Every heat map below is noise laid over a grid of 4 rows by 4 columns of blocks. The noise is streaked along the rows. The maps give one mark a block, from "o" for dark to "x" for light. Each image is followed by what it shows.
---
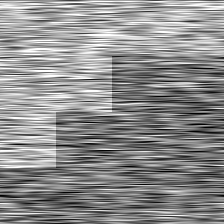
x x x x
x x o o
x o o o
o o o o
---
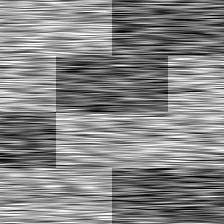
x x o o
x o o x
o x x x
x x o o
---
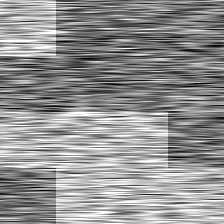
x o o o
o o o o
x x x o
o x x x
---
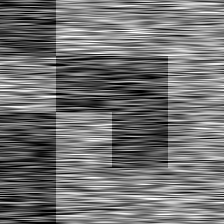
o x x x
x o o x
o x o x
o x x x
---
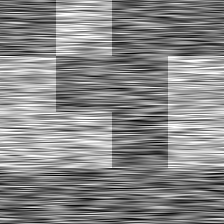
o x o o
x o o x
x x o x
o o o o
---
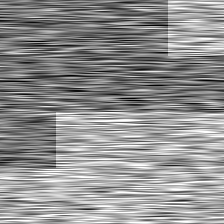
o o o x
o o o o
o x x x
x x x x
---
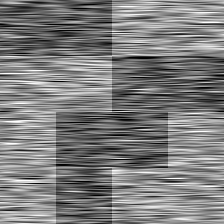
o o x x
x x o o
x o o x
x o x x
